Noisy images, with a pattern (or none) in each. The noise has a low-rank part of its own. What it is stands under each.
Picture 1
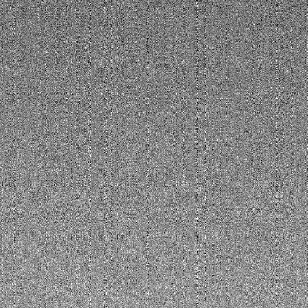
a smooth slope
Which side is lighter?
bottom
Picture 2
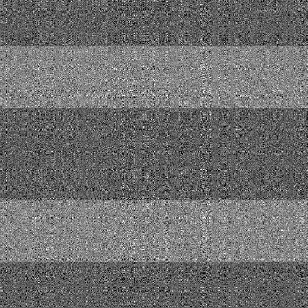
horizontal stripes
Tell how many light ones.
2
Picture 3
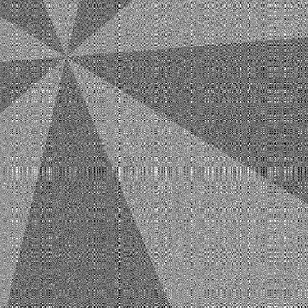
spokes from one point
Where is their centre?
top left
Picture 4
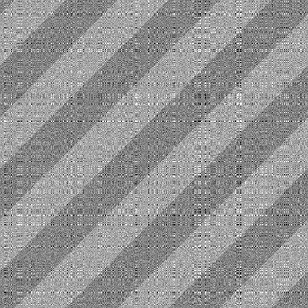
diagonal stripes
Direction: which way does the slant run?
bottom left to top right
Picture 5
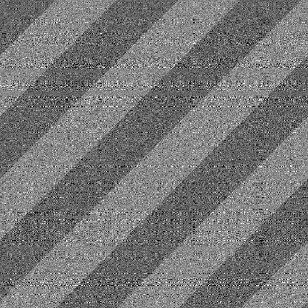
diagonal stripes
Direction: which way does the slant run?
bottom left to top right
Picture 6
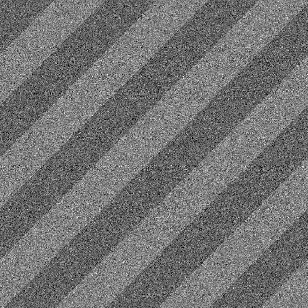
diagonal stripes
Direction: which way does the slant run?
bottom left to top right
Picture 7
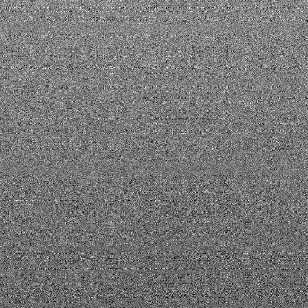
a smooth slope
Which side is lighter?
top
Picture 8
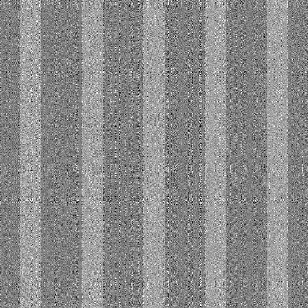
vertical stripes
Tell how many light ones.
5
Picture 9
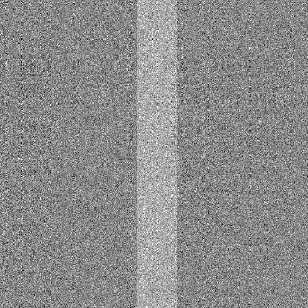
one vertical stripe
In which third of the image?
middle
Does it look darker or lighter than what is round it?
lighter
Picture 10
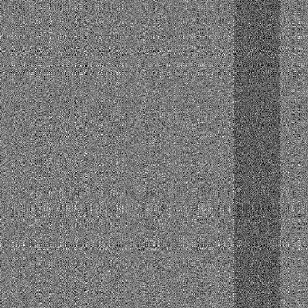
one vertical stripe
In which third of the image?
right
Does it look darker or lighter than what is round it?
darker
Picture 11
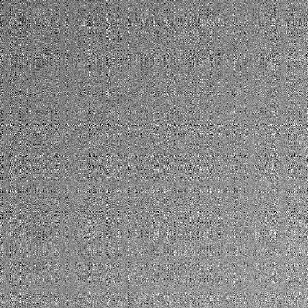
a smooth slope
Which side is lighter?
bottom right
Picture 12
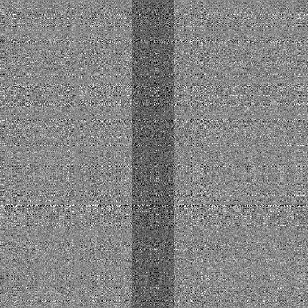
one vertical stripe
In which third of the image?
middle
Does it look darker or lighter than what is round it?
darker
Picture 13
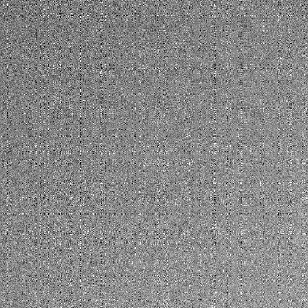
a smooth slope
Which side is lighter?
bottom right
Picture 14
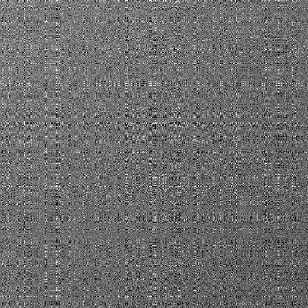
a smooth slope
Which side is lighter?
top left
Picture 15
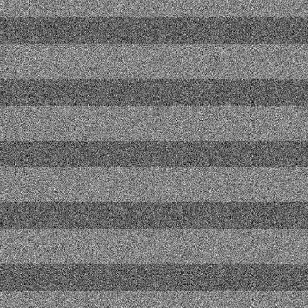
horizontal stripes
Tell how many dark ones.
5
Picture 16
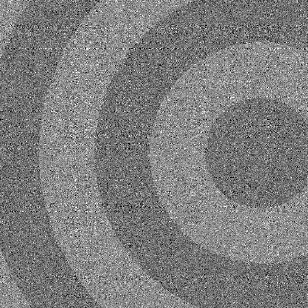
rings round one point
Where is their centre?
middle right
